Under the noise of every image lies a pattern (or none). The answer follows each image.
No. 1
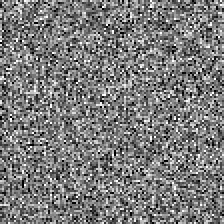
only noise
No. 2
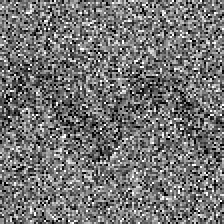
a wavy band
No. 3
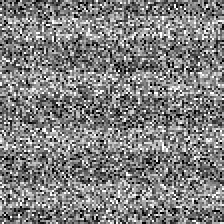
horizontal stripes
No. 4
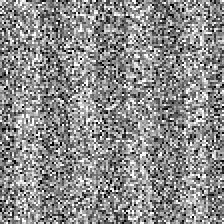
vertical stripes
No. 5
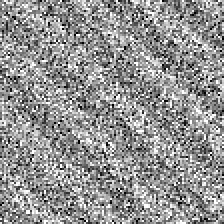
diagonal stripes
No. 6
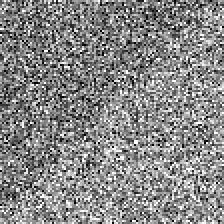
a sharp edge
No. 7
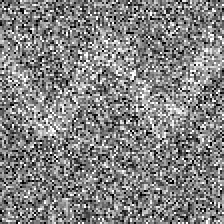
a wavy band
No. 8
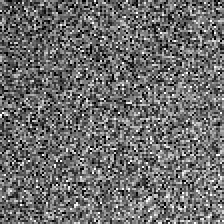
a smooth slope
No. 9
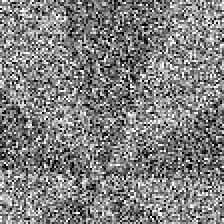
spokes from one point
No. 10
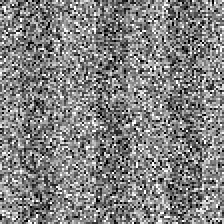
vertical stripes
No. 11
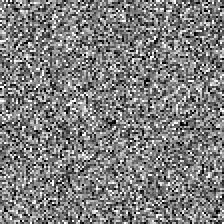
only noise
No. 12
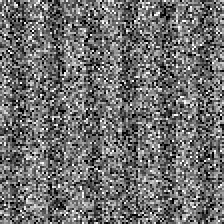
vertical stripes
